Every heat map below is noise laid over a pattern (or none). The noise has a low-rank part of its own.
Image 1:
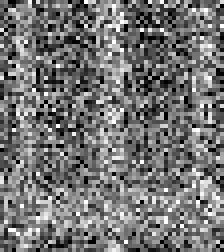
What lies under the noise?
bands of rows crossing bands of columns
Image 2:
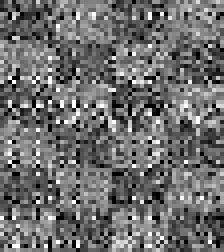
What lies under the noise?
a checkerboard
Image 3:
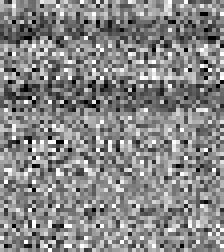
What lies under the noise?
bands of rows
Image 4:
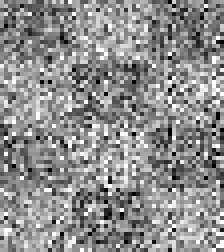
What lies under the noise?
a checkerboard
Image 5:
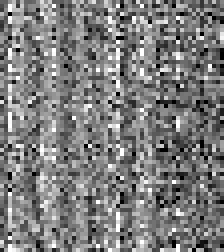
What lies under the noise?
bands of columns
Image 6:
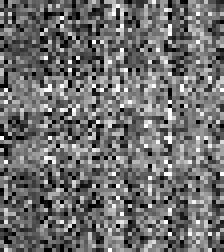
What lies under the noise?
bands of rows crossing bands of columns
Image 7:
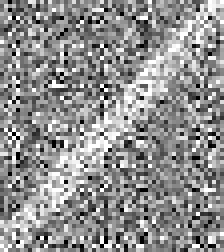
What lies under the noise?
a diagonal band
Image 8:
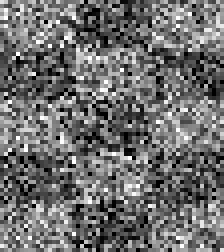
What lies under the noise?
a checkerboard
